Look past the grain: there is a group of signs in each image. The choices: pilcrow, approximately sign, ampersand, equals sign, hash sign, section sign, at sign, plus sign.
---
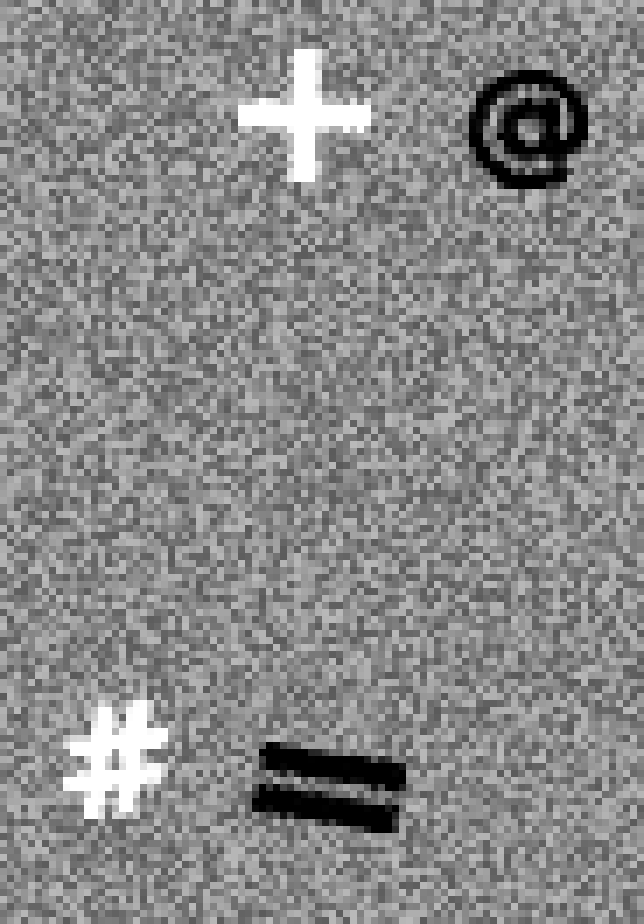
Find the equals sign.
bottom middle
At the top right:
at sign
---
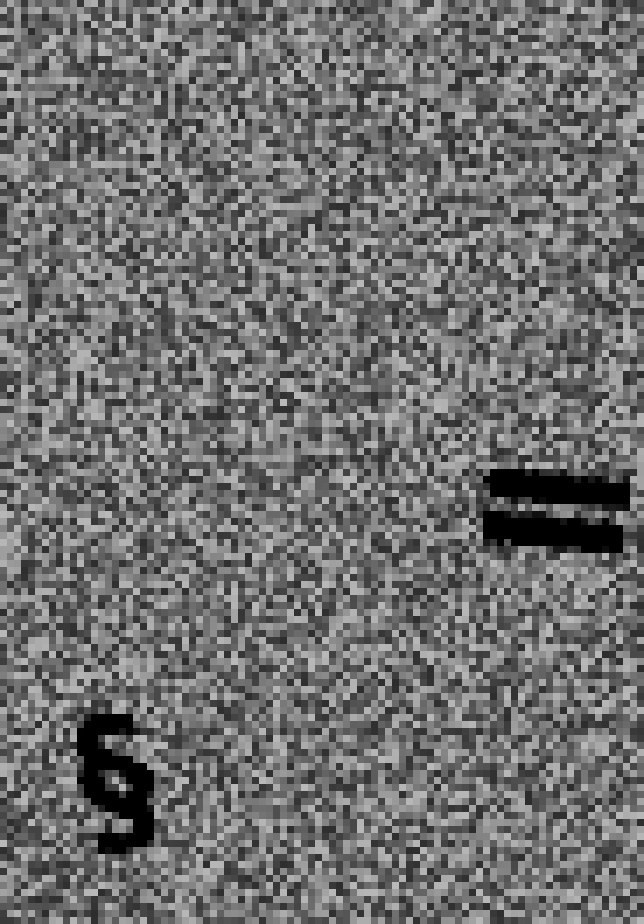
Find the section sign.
bottom left
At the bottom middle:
nothing
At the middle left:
nothing
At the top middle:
nothing
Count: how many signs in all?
2
